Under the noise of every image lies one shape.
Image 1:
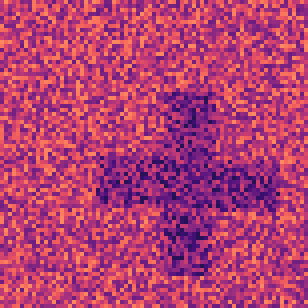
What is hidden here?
dark cross
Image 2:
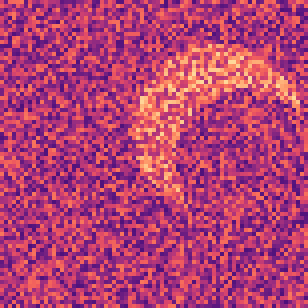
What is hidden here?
light crescent
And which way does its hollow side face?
down and right
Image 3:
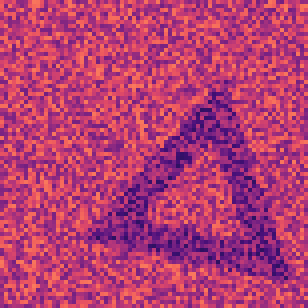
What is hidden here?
dark triangle frame
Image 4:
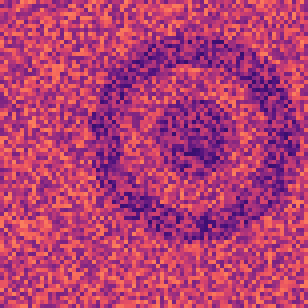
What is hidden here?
dark bullseye
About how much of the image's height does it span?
two thirds
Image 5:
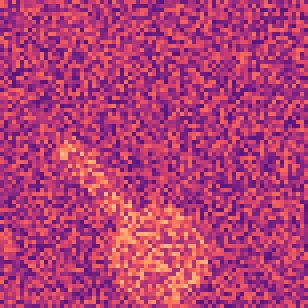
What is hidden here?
light lollipop
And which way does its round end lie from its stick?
down and right
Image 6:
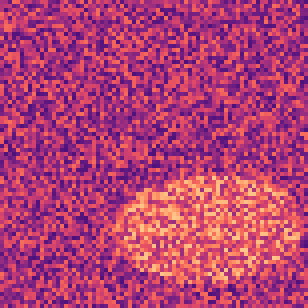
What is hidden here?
light ellipse
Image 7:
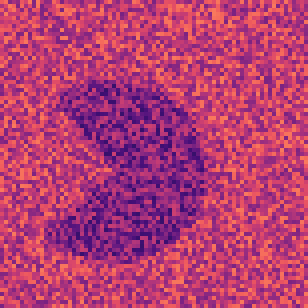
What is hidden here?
dark disc with a wedge cut out
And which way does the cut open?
left
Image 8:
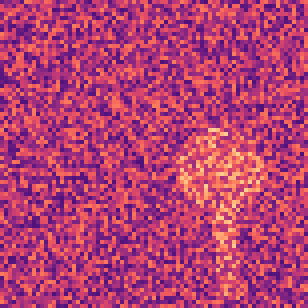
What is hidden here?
light lollipop
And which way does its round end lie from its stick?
up
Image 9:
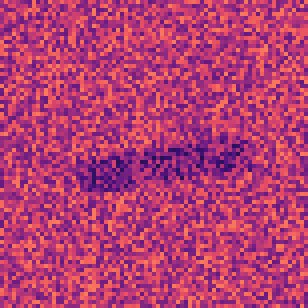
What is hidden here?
dark bar
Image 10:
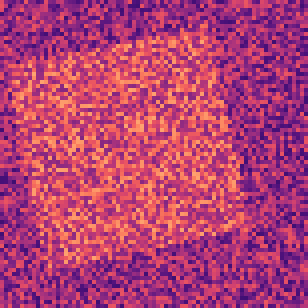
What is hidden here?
light square
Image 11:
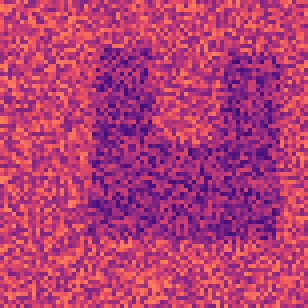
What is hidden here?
dark square with a notch
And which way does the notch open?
up
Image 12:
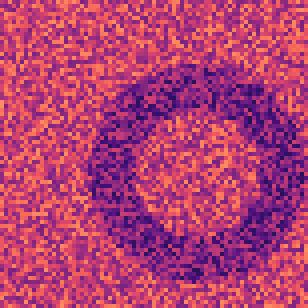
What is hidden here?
dark ring
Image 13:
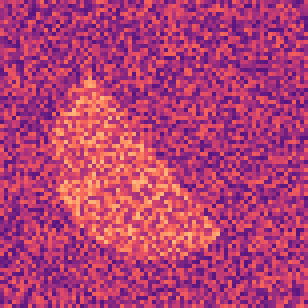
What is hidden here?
light half disc
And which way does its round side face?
down and left
